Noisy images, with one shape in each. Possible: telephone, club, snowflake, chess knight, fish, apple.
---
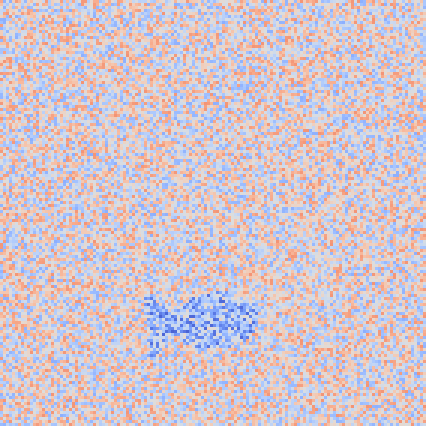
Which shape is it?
fish
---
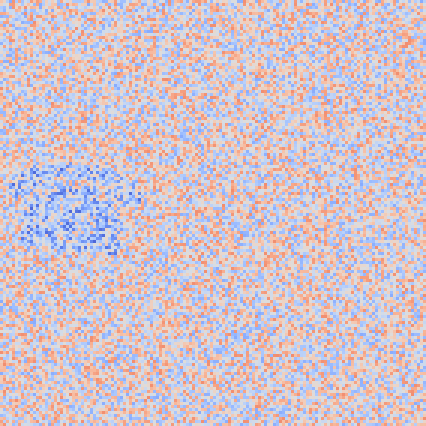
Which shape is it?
telephone
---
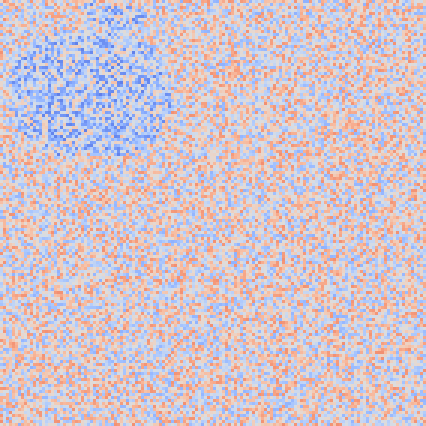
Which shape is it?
apple
